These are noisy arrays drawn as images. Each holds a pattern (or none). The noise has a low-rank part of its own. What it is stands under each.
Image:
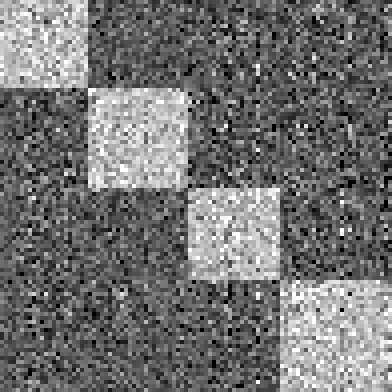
blocks along the diagonal
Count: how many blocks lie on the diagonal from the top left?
4
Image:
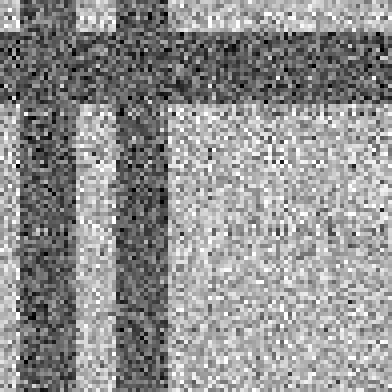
bands of rows crossing bands of columns
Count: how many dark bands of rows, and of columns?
1 and 2
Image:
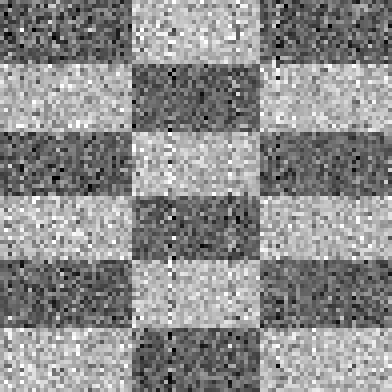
a checkerboard
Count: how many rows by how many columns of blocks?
6 by 3
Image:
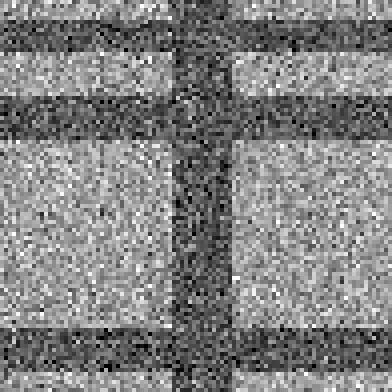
bands of rows crossing bands of columns
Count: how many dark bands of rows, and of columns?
3 and 1
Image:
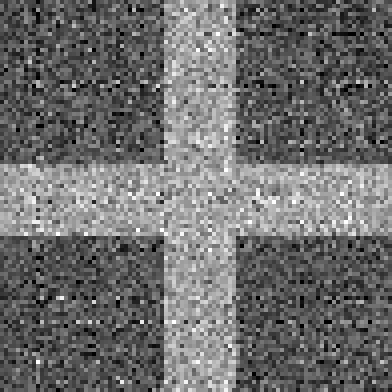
bands of rows crossing bands of columns
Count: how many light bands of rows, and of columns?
1 and 1
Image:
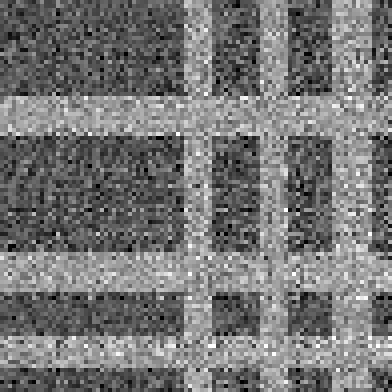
bands of rows crossing bands of columns
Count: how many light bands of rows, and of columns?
3 and 3
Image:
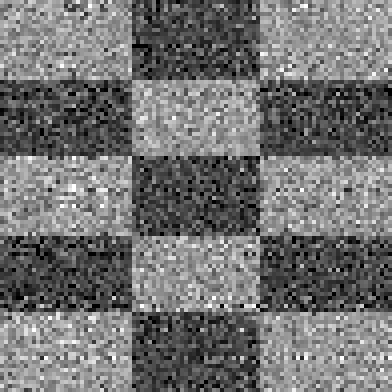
a checkerboard
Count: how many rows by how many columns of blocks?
5 by 3
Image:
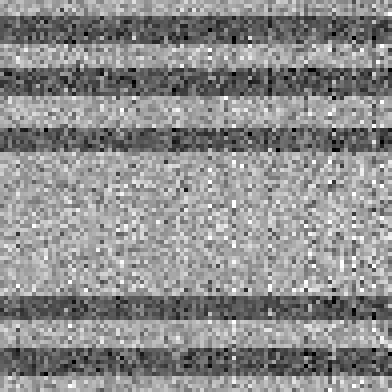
bands of rows
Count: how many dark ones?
5
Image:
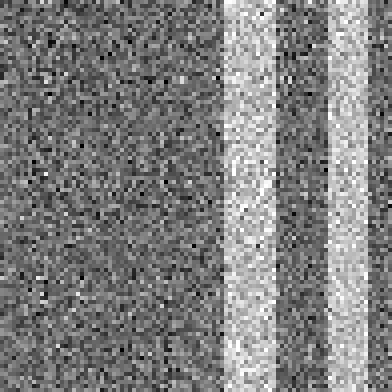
bands of columns
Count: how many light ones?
2
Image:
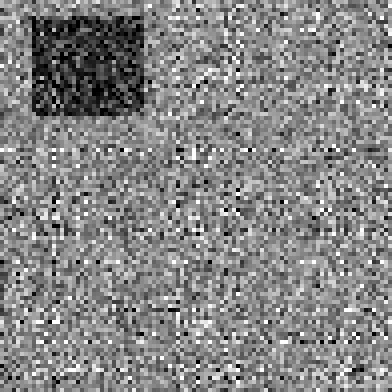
one block
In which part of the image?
top left
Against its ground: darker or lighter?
darker
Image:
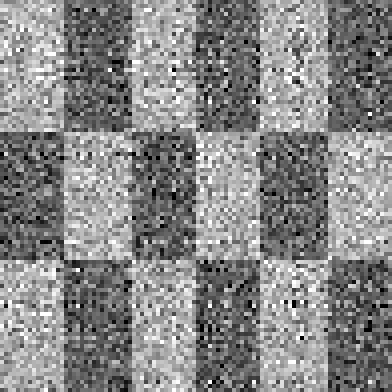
a checkerboard
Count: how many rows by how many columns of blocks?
3 by 6
